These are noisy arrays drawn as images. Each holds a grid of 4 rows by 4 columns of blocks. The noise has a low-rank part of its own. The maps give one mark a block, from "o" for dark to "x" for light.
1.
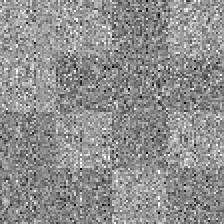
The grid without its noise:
x x o x
x o o o
o x o x
o o x o
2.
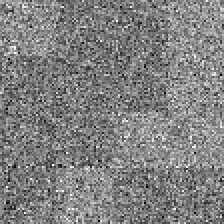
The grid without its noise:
x o o x
o o o x
o o x x
o x o o
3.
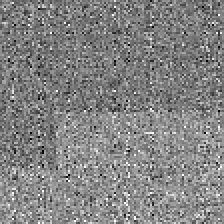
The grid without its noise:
o o o o
o o o o
o x x x
x x x x
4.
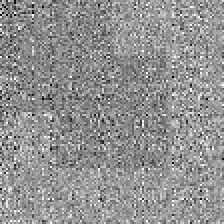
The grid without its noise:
o o x x
o o o x
x o o x
x x x x
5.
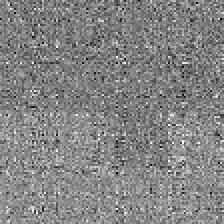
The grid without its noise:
o o o o
o o o o
x x o x
x x x x
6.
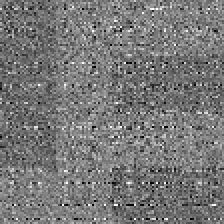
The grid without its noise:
o x x x
o x o o
o x x x
x x o o
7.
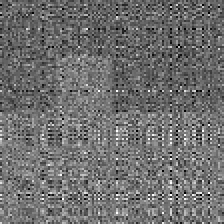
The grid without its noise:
o o o o
o x o o
x x x x
x x x x
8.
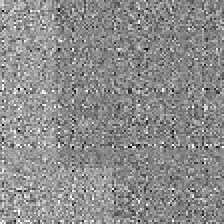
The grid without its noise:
x o o o
x o o o
x o o o
x x o o
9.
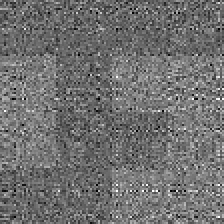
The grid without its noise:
o o o o
x o x x
x o o x
o o x x
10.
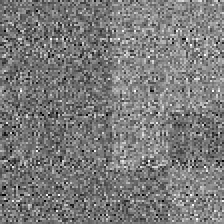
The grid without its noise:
o o x x
o o x x
o o x o
o o o x
